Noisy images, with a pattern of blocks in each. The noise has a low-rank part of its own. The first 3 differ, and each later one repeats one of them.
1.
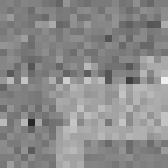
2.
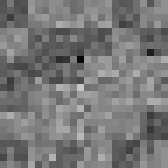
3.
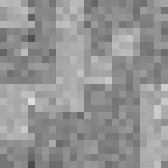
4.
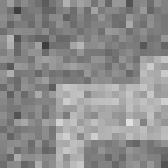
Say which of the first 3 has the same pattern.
1
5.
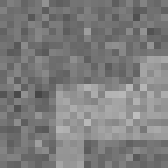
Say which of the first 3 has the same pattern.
1
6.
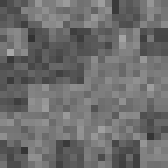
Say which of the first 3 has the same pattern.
2
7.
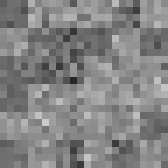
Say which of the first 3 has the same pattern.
2
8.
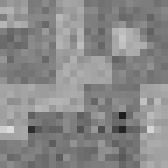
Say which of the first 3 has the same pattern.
3
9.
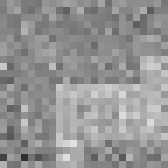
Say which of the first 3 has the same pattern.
1
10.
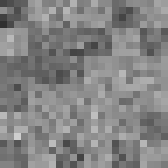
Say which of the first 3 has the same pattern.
2
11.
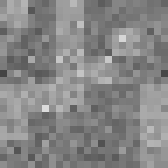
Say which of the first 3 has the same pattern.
3
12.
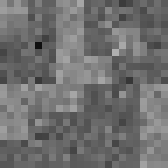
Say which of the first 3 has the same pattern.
3
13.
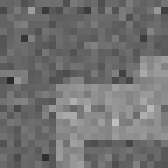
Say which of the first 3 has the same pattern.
1
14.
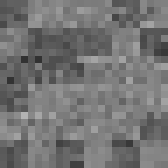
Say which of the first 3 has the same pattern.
2
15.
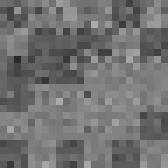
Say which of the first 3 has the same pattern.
2
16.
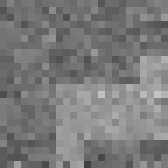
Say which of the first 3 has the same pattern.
1
